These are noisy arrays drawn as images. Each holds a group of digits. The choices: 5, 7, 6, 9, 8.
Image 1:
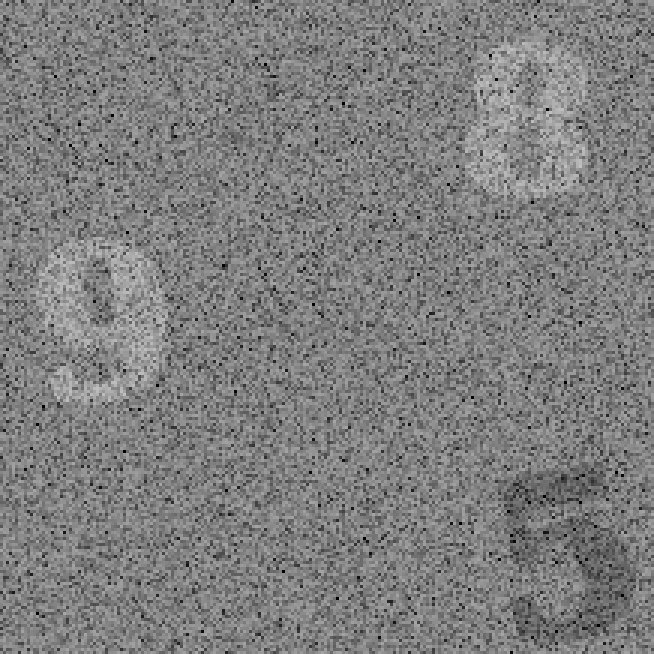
top right: light 8; middle left: light 9; bottom right: dark 5
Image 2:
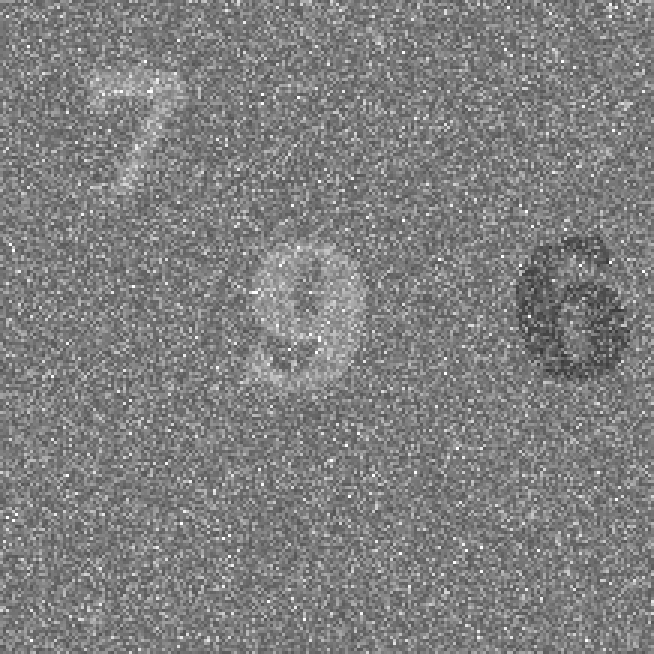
top left: light 7; centre: light 9; middle right: dark 6
